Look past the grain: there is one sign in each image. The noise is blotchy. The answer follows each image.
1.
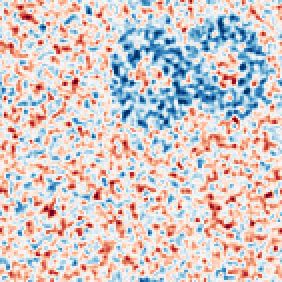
blue infinity sign
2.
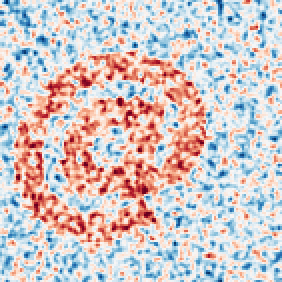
red at sign
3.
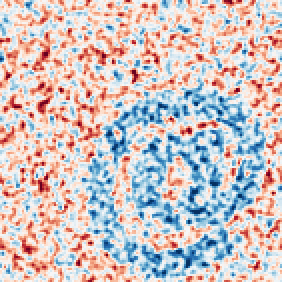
blue at sign
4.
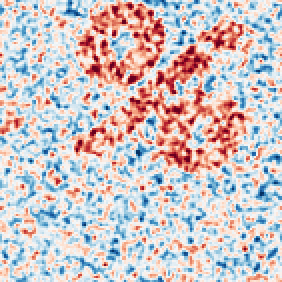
red percent sign
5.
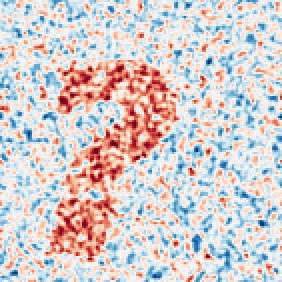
red question mark
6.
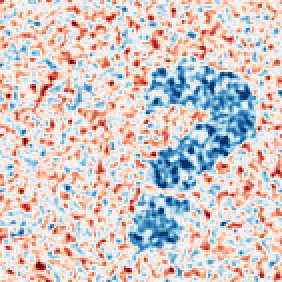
blue question mark
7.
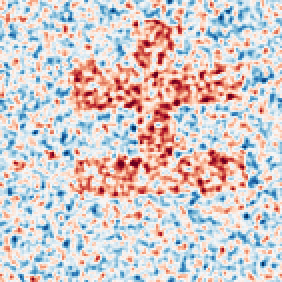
red plus-minus sign
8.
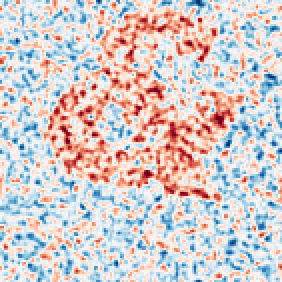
red ampersand
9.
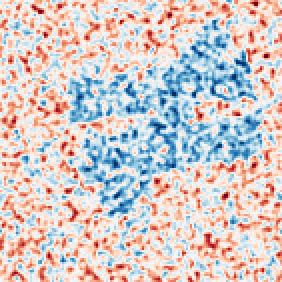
blue not-equal sign
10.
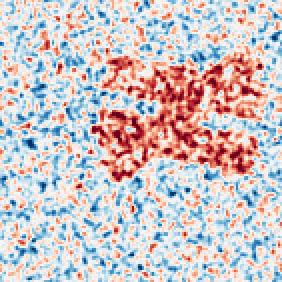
red not-equal sign
